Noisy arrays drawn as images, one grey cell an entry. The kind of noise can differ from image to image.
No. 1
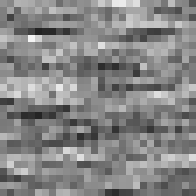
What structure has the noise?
streaked along the rows
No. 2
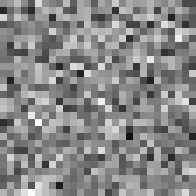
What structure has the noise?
independent entries
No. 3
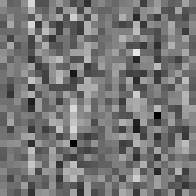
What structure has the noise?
columns of uneven size
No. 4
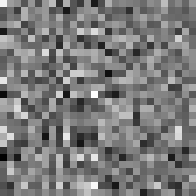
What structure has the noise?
low rank plus noise
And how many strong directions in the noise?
one
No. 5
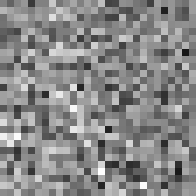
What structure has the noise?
low rank plus noise
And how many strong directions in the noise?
five to eight
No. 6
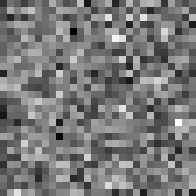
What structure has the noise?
low rank plus noise
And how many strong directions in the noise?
five to eight
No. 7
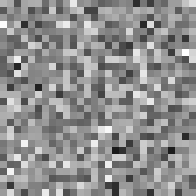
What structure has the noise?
independent entries
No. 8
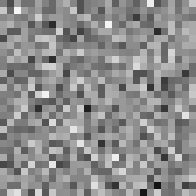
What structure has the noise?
independent entries
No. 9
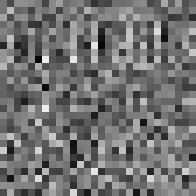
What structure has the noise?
low rank plus noise
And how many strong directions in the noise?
one
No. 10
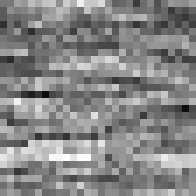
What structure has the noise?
streaked along the rows
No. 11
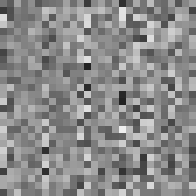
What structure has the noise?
columns of uneven size
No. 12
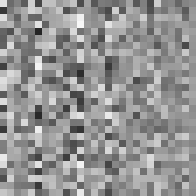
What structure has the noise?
columns of uneven size
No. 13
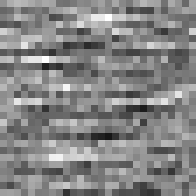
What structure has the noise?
streaked along the rows
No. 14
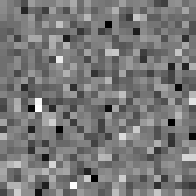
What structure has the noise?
heavy tails
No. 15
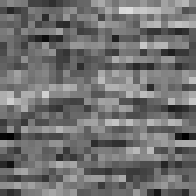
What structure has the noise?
streaked along the rows
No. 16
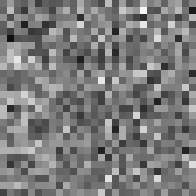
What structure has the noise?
low rank plus noise
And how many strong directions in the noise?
three or four
